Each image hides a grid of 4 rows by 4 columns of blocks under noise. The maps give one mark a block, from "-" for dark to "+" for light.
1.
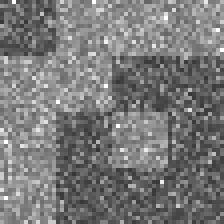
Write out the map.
-+++
++--
+-+-
+---
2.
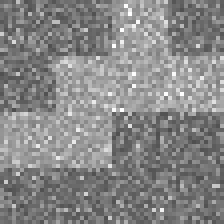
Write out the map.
--+-
-+++
++--
----
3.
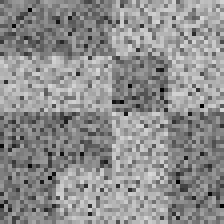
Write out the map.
--++
++-+
--+-
-++-
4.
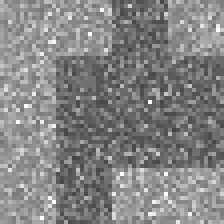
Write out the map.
++-+
+---
+---
+-++
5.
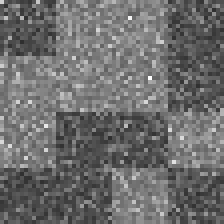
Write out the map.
-++-
+++-
+--+
--+-
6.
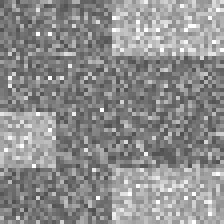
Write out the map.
--++
----
+---
--++
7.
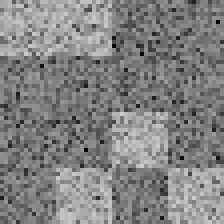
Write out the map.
++--
----
--+-
-+-+
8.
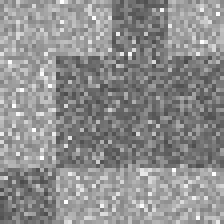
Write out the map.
++-+
+---
+---
-+++
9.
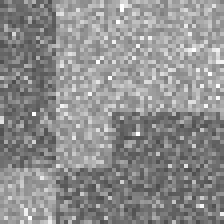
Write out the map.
-+++
-+++
-+--
+---
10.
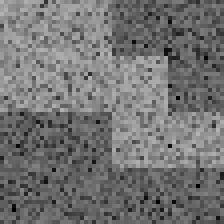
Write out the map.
++--
+++-
--++
----
